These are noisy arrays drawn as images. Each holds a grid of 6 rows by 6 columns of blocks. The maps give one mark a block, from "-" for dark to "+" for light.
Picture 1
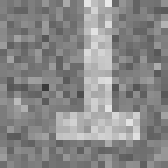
- - - + - -
- - - + - -
- - - + - -
- - - + - -
- - + + + -
- - - - - -
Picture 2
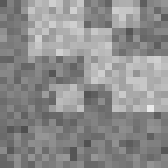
- + + - + -
- + + + - -
- - - + + +
- - + - + +
- - - - - -
- - - - - -
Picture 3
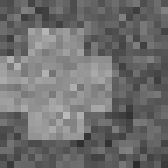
- - - - - -
- + + - - -
+ + + + - -
+ + + + - -
- + + - - -
- - - - - -
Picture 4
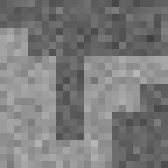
- - - - - -
+ - - - - -
+ + - + + +
+ + - + + -
+ + - + - -
+ + + + - -
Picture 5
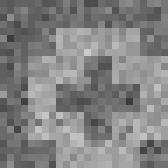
- - - - - -
- - + + + -
- + + - + +
- + - - - +
- + + - + +
- - + + + -
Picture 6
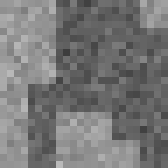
+ + - - - +
+ + - - - -
+ + - - - -
+ - - - - -
+ - + + - -
+ - + + + -
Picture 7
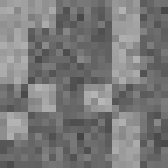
+ + - - + -
+ - - - + -
+ - - - + -
- + - + - -
+ - - - + -
- - - - + -
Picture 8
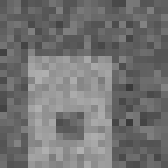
- - - - - -
- - - - - -
- + + + - -
- + + + - -
- + - + - -
- + + + - -
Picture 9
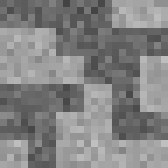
- - - - + +
+ + - - - -
+ + + - - +
- - - + - +
- - + + - -
+ - + + + +
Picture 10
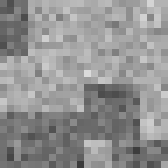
- + + + + +
- + + + + +
+ + + + + +
+ + + - - +
- - - - - +
- - - + - -
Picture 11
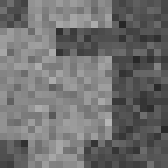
- + + + - -
+ + - - - -
+ + + + - -
+ + + + - -
+ + + + - -
- + + - - -
